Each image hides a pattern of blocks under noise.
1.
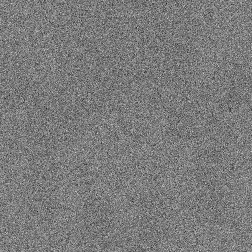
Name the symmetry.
left and right mirror each other
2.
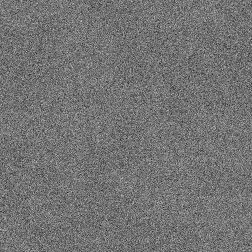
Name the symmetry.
no symmetry
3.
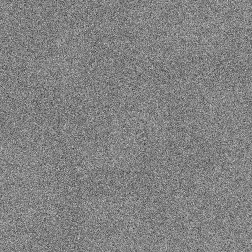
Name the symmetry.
mirrored about the diagonal from the top left
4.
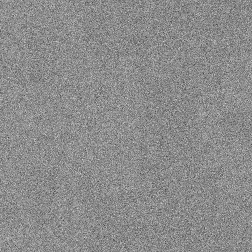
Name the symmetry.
top and bottom mirror each other
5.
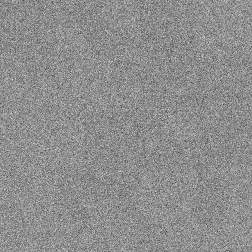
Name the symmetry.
no symmetry
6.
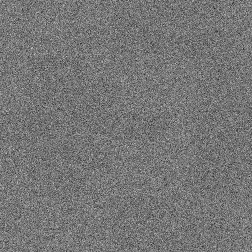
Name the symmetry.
top and bottom mirror each other
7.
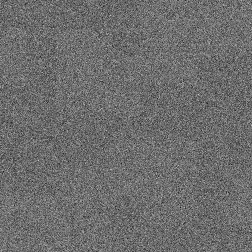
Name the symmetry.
the same after a half turn
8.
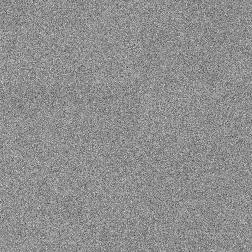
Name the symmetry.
no symmetry
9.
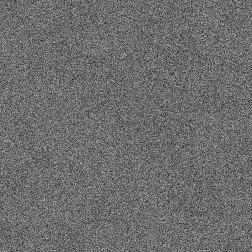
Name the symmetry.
mirrored about the diagonal from the bottom left
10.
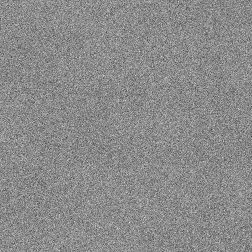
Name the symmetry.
top and bottom mirror each other
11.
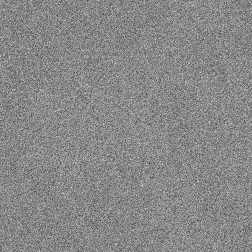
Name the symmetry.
top and bottom mirror each other
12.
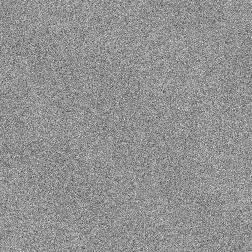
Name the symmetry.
mirrored about the diagonal from the bottom left
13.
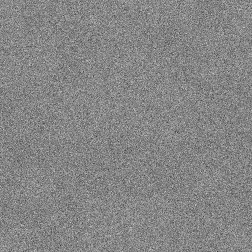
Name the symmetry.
left and right mirror each other
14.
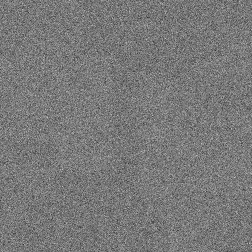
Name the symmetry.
the same after a half turn
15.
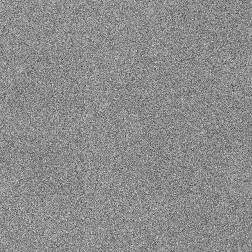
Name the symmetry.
top and bottom mirror each other
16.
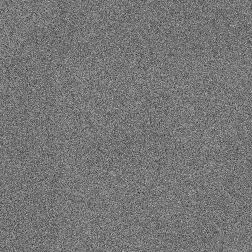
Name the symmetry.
mirrored about the diagonal from the top left
